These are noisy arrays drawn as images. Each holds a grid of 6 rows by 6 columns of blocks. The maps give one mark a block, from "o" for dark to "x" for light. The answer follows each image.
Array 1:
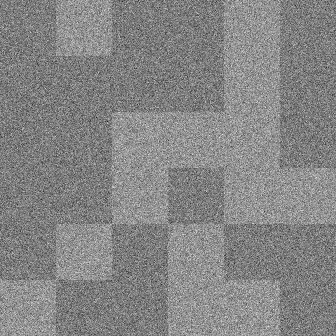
o x o o x o
o o o o x o
o o x x x o
o o x o x x
o x o x o o
x o o x x o
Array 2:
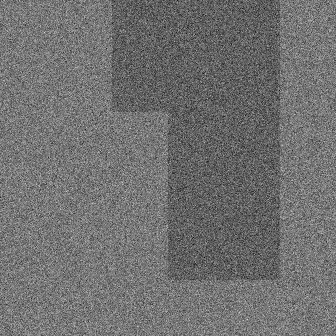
x x o o o x
x x o o o x
x x x o o x
x x x o o x
x x x o o x
x x x x x x
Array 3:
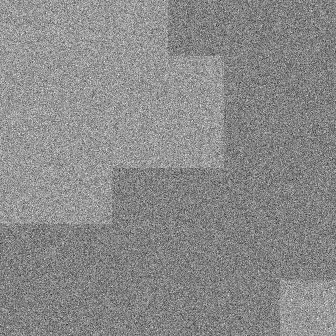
x x x o o o
x x x x o o
x x x x o o
x x o o o o
o o o o o o
o o o o o x
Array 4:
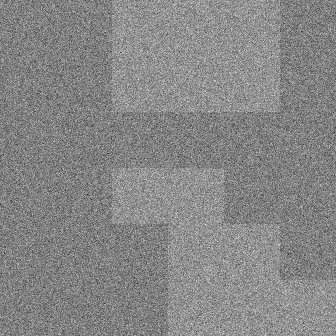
o o x x x o
o o x x x o
o o o o o o
o o x x o o
o o o x x o
o o o x x x
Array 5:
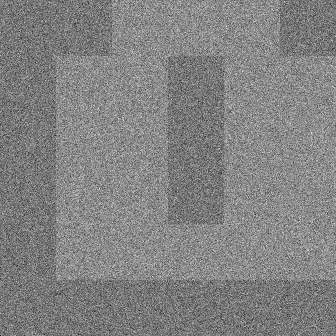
o o x x x o
o x x o x x
o x x o x x
o x x o x x
o x x x x x
o o o o o o
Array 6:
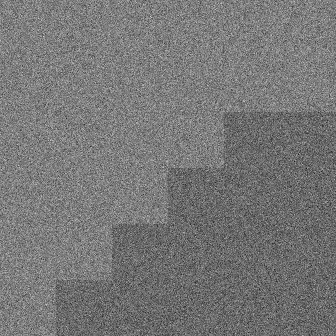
x x x x x x
x x x x x x
x x x x o o
x x x o o o
x x o o o o
x o o o o o
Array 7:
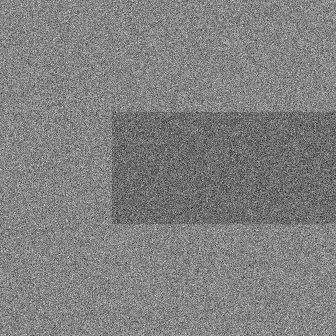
x x x x x x
x x x x x x
x x o o o o
x x o o o o
x x x x x x
x x x x x x
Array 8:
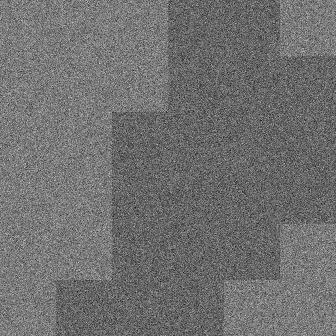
x x x o o x
x x x o o o
x x o o o o
x x o o o o
x x o o o x
x o o o x x
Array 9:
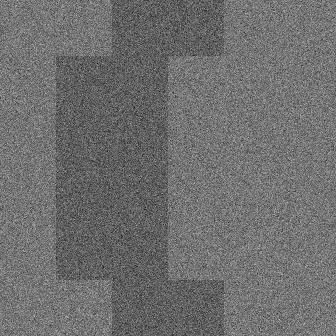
x x o o x x
x o o x x x
x o o x x x
x o o x x x
x o o x x x
x x o o x x
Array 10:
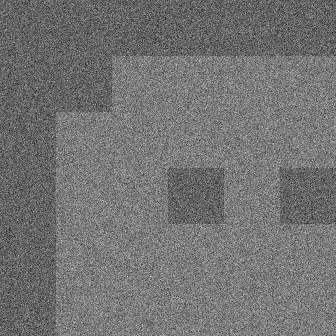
o o o o o o
o o x x x x
o x x x x x
o x x o x o
o x x x x x
o x x x x x
